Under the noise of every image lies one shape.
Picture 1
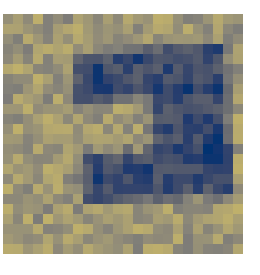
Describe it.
dark square with a notch
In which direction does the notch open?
left
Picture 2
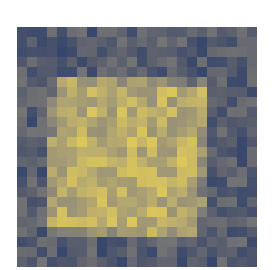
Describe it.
light square
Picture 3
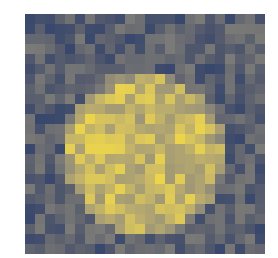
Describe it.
light disc
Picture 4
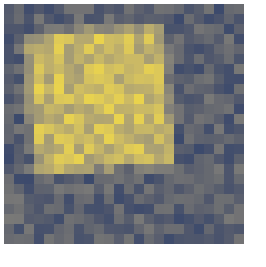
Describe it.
light square
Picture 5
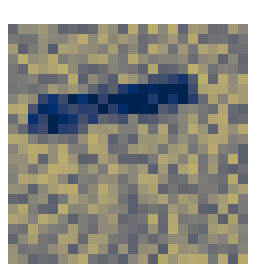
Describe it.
dark bar
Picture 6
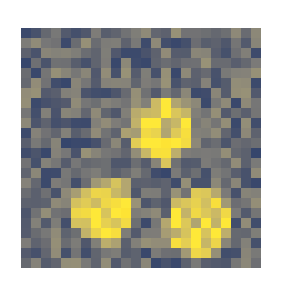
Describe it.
light three dots
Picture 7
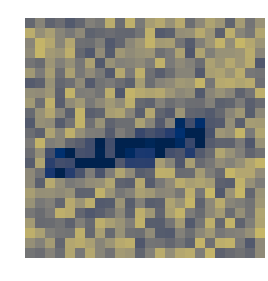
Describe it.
dark bar
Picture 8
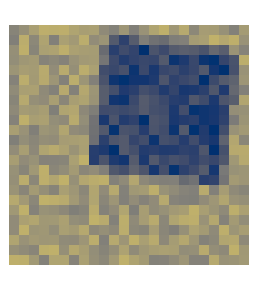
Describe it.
dark square
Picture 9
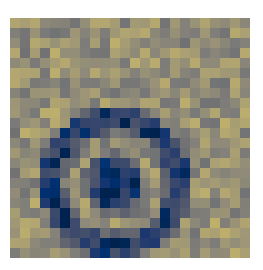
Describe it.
dark bullseye
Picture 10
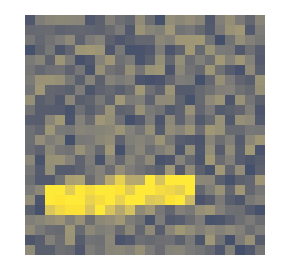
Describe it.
light bar
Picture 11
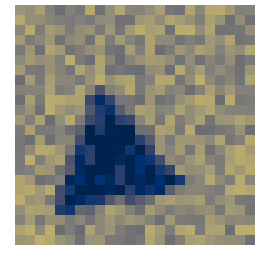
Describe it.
dark triangle
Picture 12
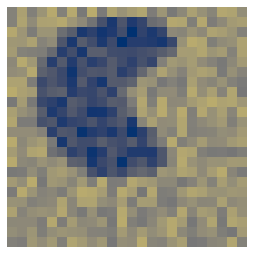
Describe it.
dark disc with a wedge cut out
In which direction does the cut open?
right
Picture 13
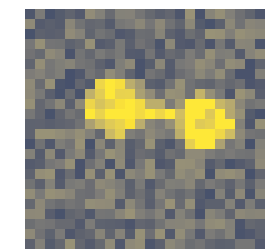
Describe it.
light dumbbell
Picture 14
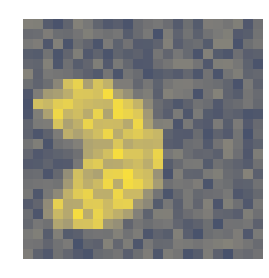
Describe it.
light disc with a wedge cut out
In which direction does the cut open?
left
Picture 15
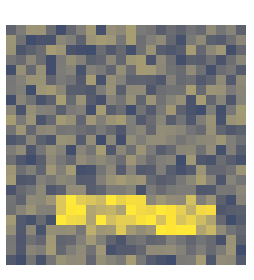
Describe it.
light bar
